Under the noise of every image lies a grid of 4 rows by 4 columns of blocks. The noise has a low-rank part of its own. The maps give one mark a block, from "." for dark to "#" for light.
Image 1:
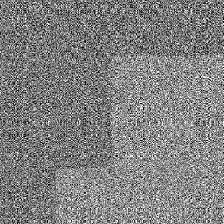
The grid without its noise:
. . . .
. . # #
. . # #
. # # #
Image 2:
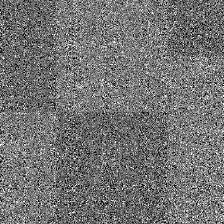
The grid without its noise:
. # # .
. # # #
# . . #
# . . #
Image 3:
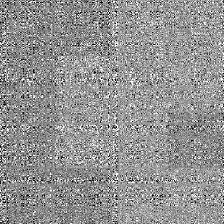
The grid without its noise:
. . # #
. # # #
. # # .
. . # #
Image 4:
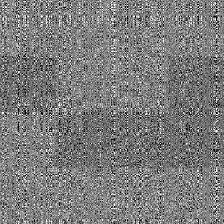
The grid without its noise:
# # # #
. # # .
# . . .
# # # #
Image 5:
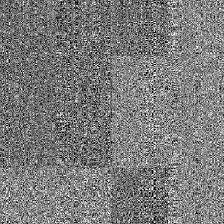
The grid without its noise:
. . . #
. . # #
. . # #
# # . #
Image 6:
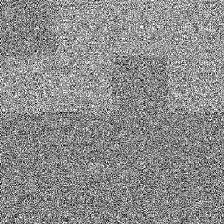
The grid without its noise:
. # # #
# # . #
. . . .
. . . .
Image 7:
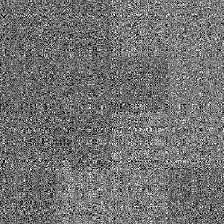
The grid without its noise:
. . # #
. . . #
. . # #
. # # .
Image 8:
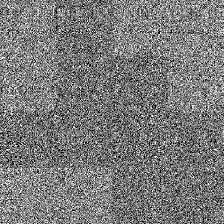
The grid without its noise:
# . # #
# . . #
. . . .
# # . .
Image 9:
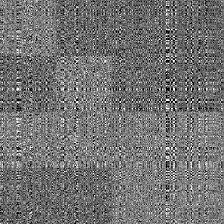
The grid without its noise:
# . . .
. # . .
# # # #
. . # #
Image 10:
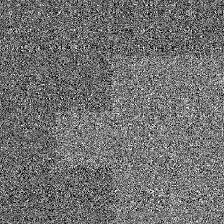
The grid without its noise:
. . . .
. . # #
. # # #
. . # #
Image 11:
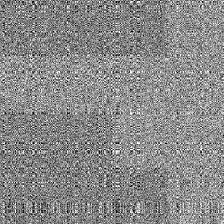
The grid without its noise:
. . . #
# # # #
. . # #
. . . #
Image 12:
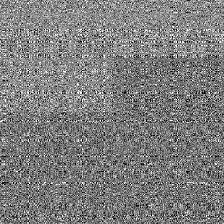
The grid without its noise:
# # # #
# # . .
. . . .
. . . .
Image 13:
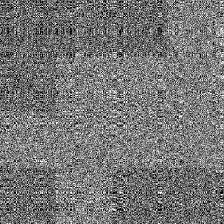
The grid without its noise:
. . . #
. # # #
# # # #
. # . .
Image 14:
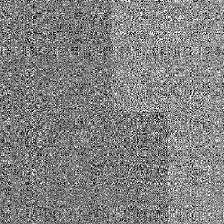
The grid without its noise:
. . # #
. . # #
. . . #
. . . #
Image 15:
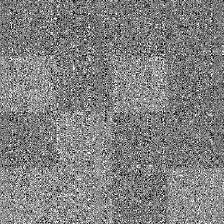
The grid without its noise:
. . . .
# . # .
. # . .
# # . #
